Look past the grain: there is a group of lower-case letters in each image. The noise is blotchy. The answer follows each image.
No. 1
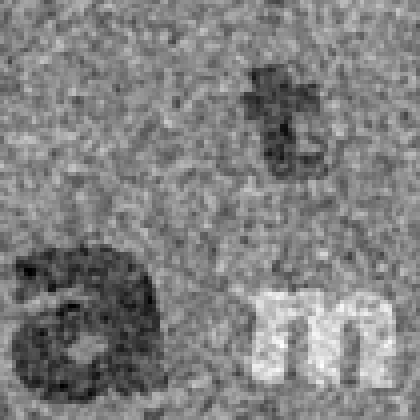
top right: dark t; bottom left: dark a; bottom right: light m
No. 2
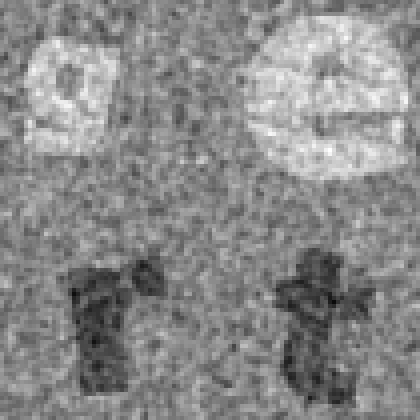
top left: light g; top right: light e; bottom left: dark r; bottom right: dark t
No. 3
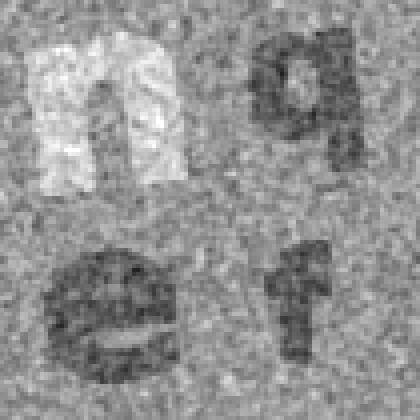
top left: light n; top right: dark q; bottom left: dark e; bottom right: dark f
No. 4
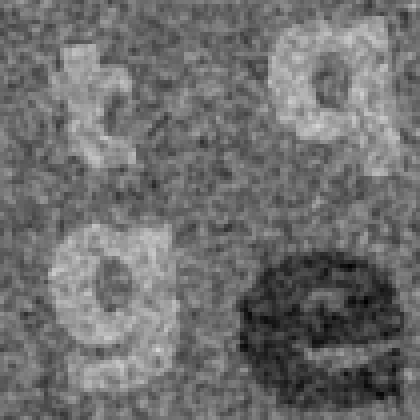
top left: light t; top right: light q; bottom left: light g; bottom right: dark e
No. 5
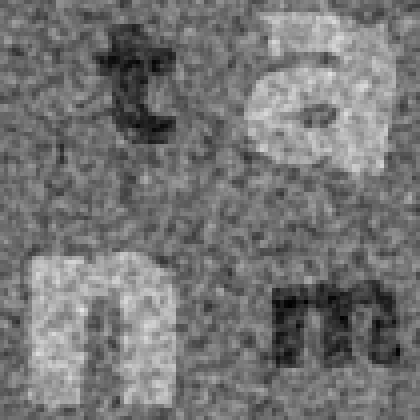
top left: dark t; top right: light a; bottom left: light n; bottom right: dark m
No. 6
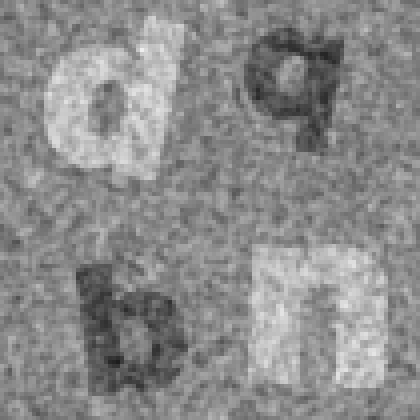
top left: light d; top right: dark q; bottom left: dark b; bottom right: light n
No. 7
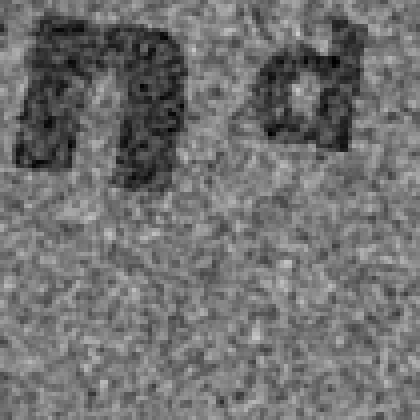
top left: dark n; top right: dark d
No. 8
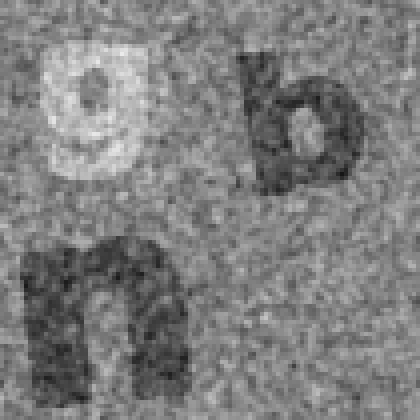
top left: light g; top right: dark b; bottom left: dark n
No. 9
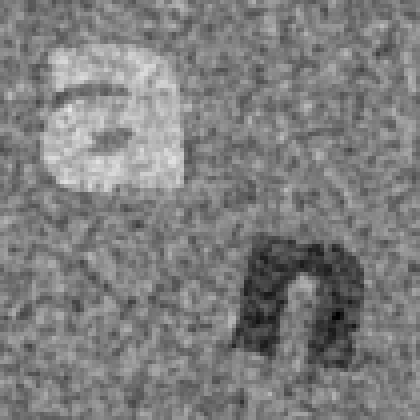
top left: light a; bottom right: dark n
